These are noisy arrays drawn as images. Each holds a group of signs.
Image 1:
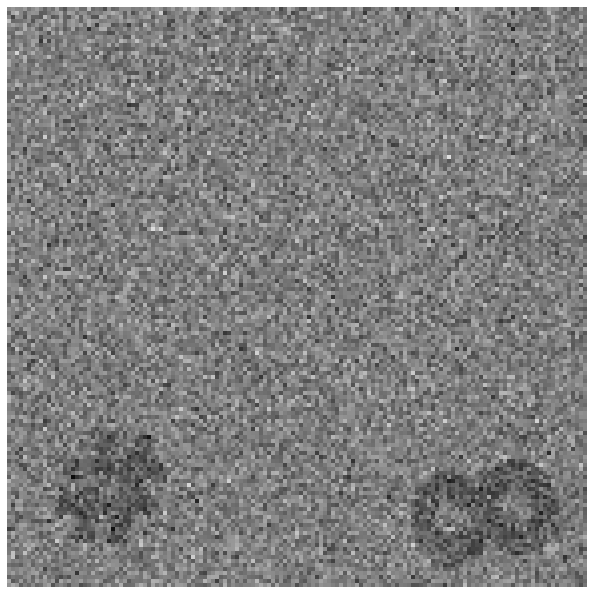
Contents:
bottom left: hash sign; bottom right: infinity sign
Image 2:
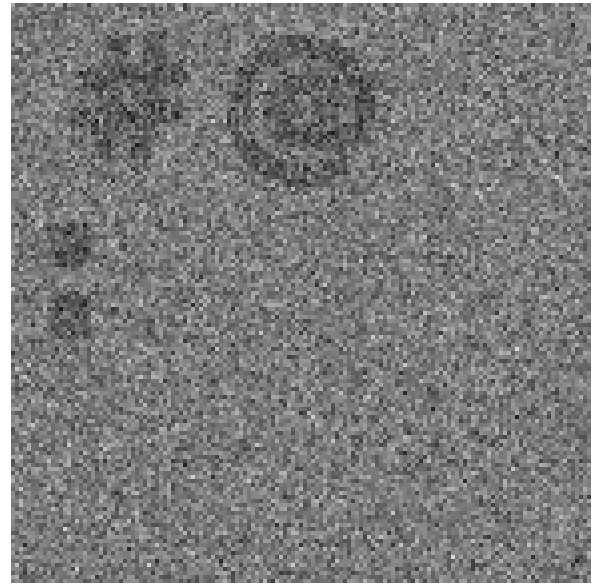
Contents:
top left: hash sign; top middle: at sign; middle left: colon
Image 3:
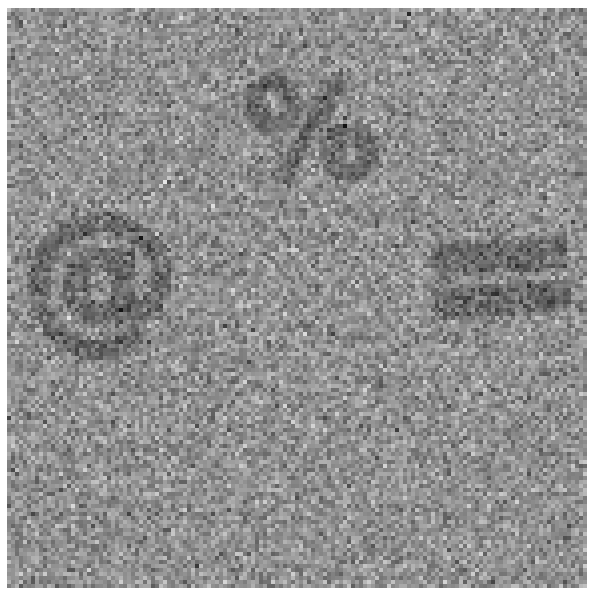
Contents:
top middle: percent sign; middle left: at sign; middle right: equals sign
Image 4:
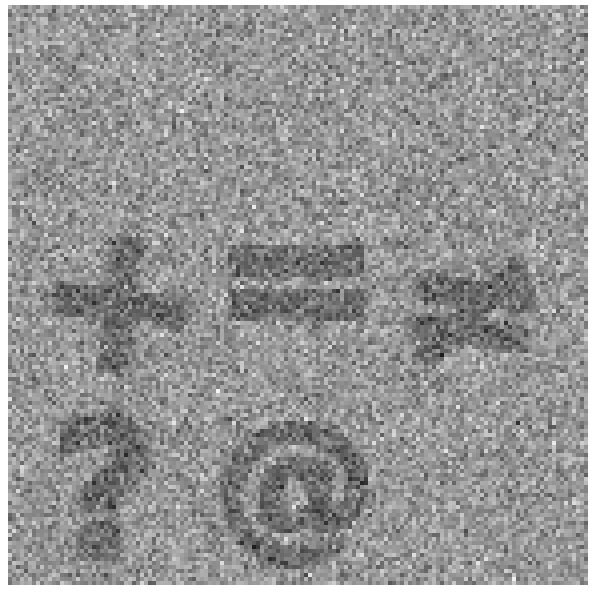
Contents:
middle left: plus sign; centre: equals sign; middle right: not-equal sign; bottom left: question mark; bottom middle: at sign
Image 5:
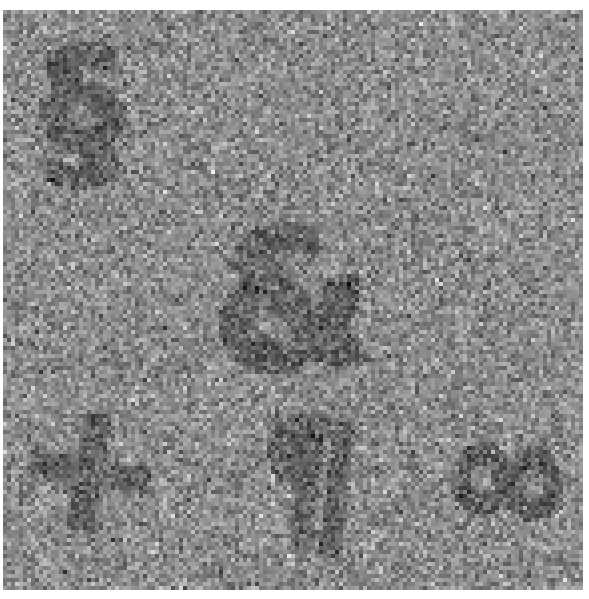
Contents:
top left: section sign; centre: ampersand; bottom left: plus sign; bottom middle: pilcrow; bottom right: infinity sign
